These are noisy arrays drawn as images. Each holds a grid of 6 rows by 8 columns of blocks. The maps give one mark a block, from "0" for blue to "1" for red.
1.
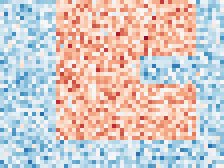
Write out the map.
0 0 1 1 1 1 1 0
0 0 1 1 1 1 1 0
0 0 1 1 1 0 0 0
0 0 1 1 1 1 1 0
0 0 1 1 1 1 1 0
0 0 0 0 0 0 0 0
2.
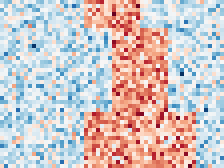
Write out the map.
0 0 0 1 1 0 0 0
0 0 0 0 1 1 0 0
0 0 0 0 1 1 0 0
0 0 0 0 1 1 0 0
0 0 0 1 1 1 1 0
0 0 0 1 1 1 1 0
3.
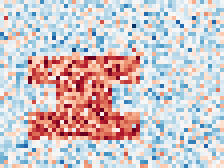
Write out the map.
0 0 0 0 0 0 0 0
0 0 0 0 0 0 0 0
0 1 1 1 1 0 0 0
0 0 1 1 0 0 0 0
0 1 1 1 1 0 0 0
0 0 0 0 0 0 0 0
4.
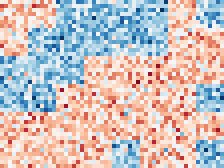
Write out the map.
1 1 0 0 0 0 1 0
1 0 0 0 0 0 1 1
0 0 0 1 1 1 1 1
0 0 1 1 1 1 1 0
1 1 1 1 1 1 1 1
1 1 1 1 0 1 1 0
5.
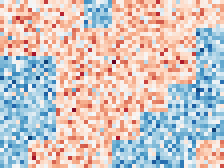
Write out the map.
1 1 1 0 1 1 1 1
1 1 1 1 1 1 1 0
0 0 1 1 1 1 1 0
0 0 1 1 1 1 0 0
0 0 1 1 1 0 0 0
0 1 1 1 0 0 0 1
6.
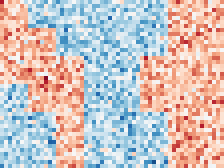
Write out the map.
1 0 0 0 0 0 1 1
1 1 0 0 0 0 1 1
1 1 1 0 0 1 1 1
0 1 1 0 0 1 1 1
0 0 1 0 0 0 1 1
0 0 1 0 0 0 1 1
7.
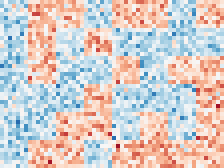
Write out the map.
0 1 1 0 1 1 0 1
0 1 0 1 0 0 0 0
0 1 0 0 1 0 1 1
0 0 0 1 0 0 0 1
0 0 1 1 0 1 0 1
0 1 1 0 1 1 1 1
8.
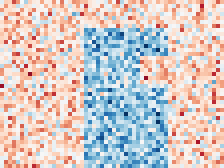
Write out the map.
1 1 1 1 1 1 1 1
1 1 1 0 0 0 1 1
1 1 1 0 0 1 1 1
1 1 1 0 0 0 1 1
1 1 1 0 0 0 1 1
1 1 1 0 0 0 1 1
